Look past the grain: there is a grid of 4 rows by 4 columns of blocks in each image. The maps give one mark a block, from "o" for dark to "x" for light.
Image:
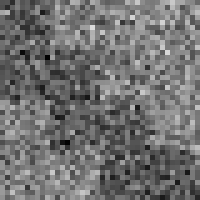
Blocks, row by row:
o x x x
o o x x
x o o x
x x o o
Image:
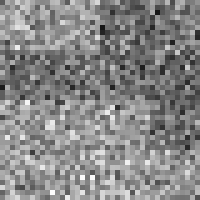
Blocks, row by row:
x x o o
o o o o
x x x o
x x x x
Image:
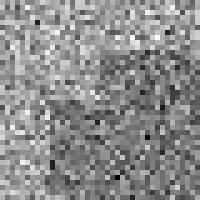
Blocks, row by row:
x x x x
x x o o
x o o o
x o o o
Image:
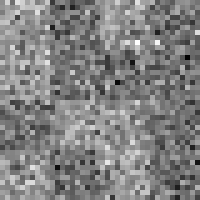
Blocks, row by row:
x o x o
x o o o
o x x o
x o x o
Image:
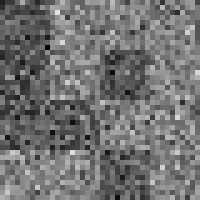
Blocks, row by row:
o x x x
o x o x
o o x x
x x o x
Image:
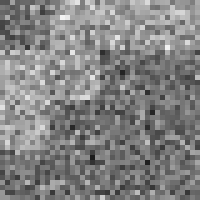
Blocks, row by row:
o x x x
x x o o
x o o o
o o o o
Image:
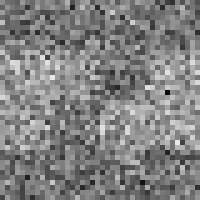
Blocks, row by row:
o o o o
x x o x
x o x x
o o o o
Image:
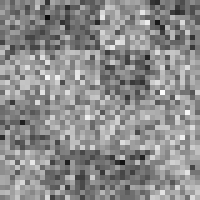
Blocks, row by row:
o o x o
x x o x
o x x x
x o o x
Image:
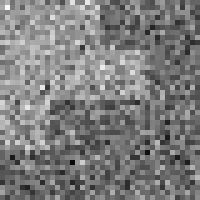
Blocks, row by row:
x x o o
x x x o
x o o o
o o o o
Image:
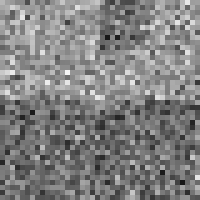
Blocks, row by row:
x x o x
x x x x
o o o o
o o o o
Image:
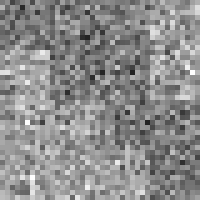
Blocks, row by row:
o o o x
x o o x
x x o o
x x x o
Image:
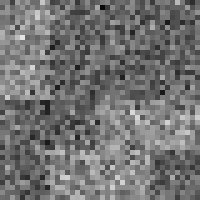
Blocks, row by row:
x o o o
x o o o
o o x x
o x x o
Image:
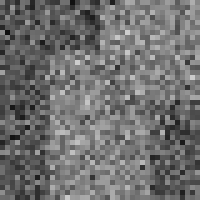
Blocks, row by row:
o o x x
o x x x
o x x o
o x x o
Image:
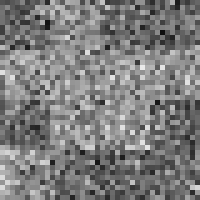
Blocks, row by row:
o x o o
x x x x
o x x o
x o o o
